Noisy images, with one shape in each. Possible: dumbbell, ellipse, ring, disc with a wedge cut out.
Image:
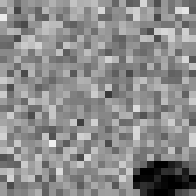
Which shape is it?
ellipse
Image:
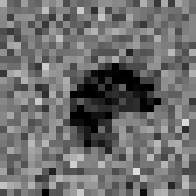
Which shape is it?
disc with a wedge cut out
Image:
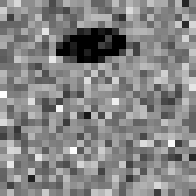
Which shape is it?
ellipse
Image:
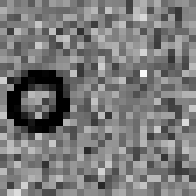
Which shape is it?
ring
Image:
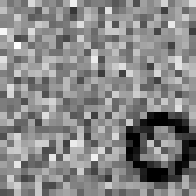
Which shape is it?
ring
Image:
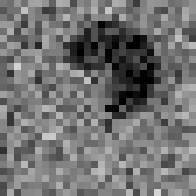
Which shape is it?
disc with a wedge cut out
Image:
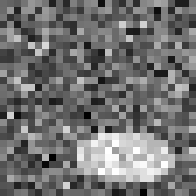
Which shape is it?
ellipse
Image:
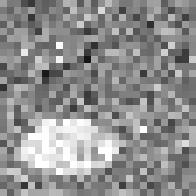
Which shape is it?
ellipse
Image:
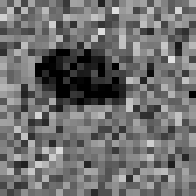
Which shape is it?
ellipse
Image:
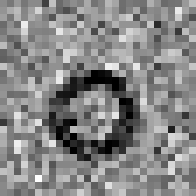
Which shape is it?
ring
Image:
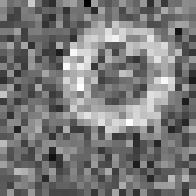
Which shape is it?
ring
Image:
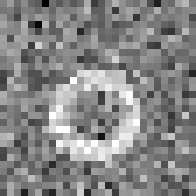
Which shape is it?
ring
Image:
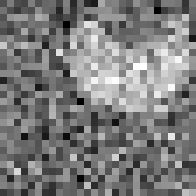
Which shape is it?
disc with a wedge cut out
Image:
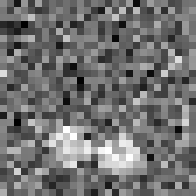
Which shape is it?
dumbbell
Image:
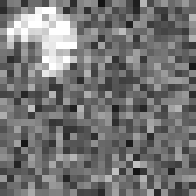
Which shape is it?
disc with a wedge cut out
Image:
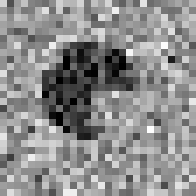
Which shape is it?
disc with a wedge cut out
